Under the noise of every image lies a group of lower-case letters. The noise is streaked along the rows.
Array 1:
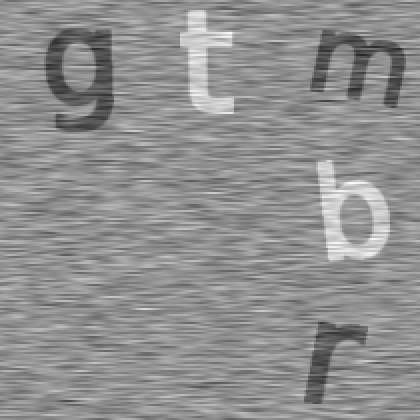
top left: dark g; top middle: light t; top right: dark m; middle right: light b; bottom right: dark r
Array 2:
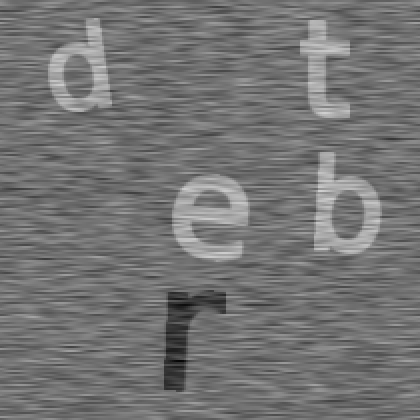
top left: light d; top right: light t; centre: light e; middle right: light b; bottom middle: dark r
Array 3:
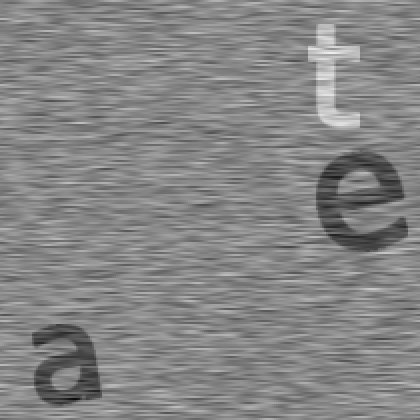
top right: light t; middle right: dark e; bottom left: dark a
